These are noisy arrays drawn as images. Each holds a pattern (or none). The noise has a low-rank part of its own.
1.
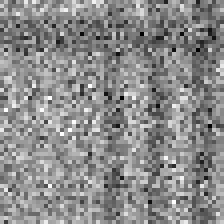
bands of rows crossing bands of columns
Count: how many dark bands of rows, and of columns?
1 and 3
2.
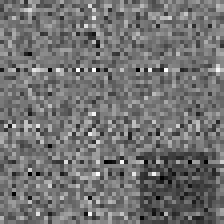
one block
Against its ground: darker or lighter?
darker
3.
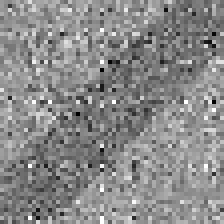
a diagonal band
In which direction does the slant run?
bottom left to top right
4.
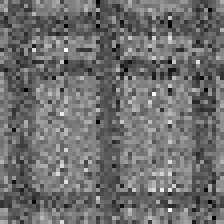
bands of rows crossing bands of columns
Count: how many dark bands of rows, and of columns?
3 and 3
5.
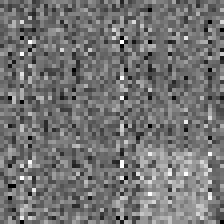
one block
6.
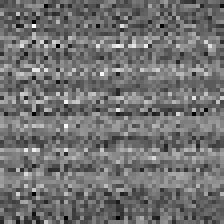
bands of rows
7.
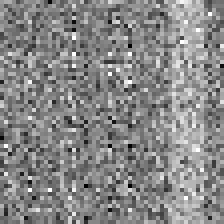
one band of columns
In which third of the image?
right
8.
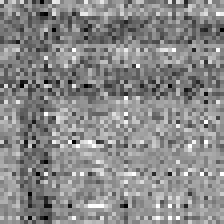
bands of rows crossing bands of columns
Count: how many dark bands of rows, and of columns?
2 and 1
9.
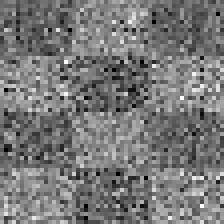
a checkerboard
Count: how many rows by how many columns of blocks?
4 by 3
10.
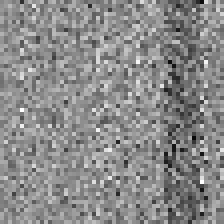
one band of columns
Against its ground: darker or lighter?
darker
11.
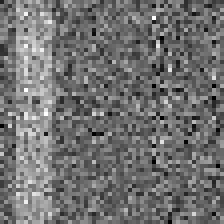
one band of columns
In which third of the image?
left
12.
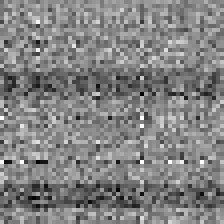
bands of rows
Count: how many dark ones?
2
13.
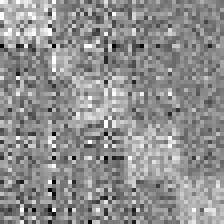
blocks along the diagonal
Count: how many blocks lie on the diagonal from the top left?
5
